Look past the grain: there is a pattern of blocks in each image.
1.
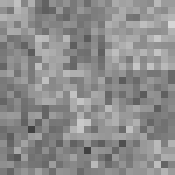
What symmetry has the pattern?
mirrored about the diagonal from the bottom left
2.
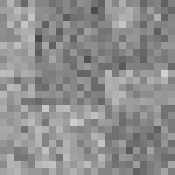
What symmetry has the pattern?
no symmetry
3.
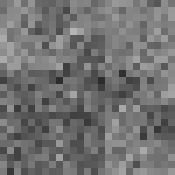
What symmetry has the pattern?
mirrored about the diagonal from the bottom left
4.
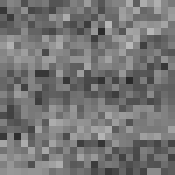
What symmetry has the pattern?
the same after a half turn
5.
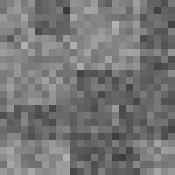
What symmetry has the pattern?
no symmetry
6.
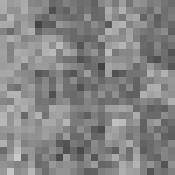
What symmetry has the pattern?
top and bottom mirror each other
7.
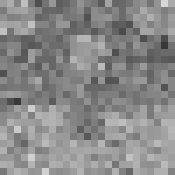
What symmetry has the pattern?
left and right mirror each other
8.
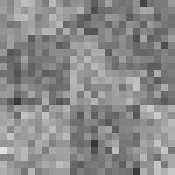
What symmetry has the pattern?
mirrored about the diagonal from the bottom left
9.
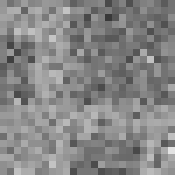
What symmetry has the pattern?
mirrored about the diagonal from the bottom left
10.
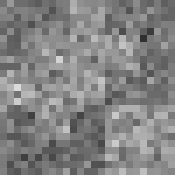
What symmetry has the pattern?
mirrored about the diagonal from the top left
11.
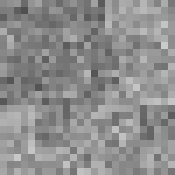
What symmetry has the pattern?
mirrored about the diagonal from the top left
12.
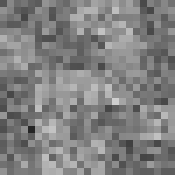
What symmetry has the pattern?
the same after a half turn
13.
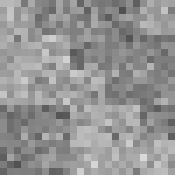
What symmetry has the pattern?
mirrored about the diagonal from the bottom left
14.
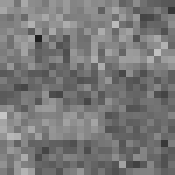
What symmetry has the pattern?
no symmetry
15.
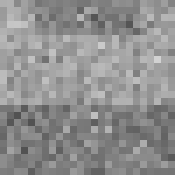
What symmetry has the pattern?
left and right mirror each other
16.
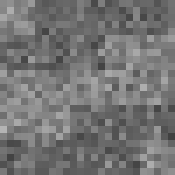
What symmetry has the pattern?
the same after a half turn
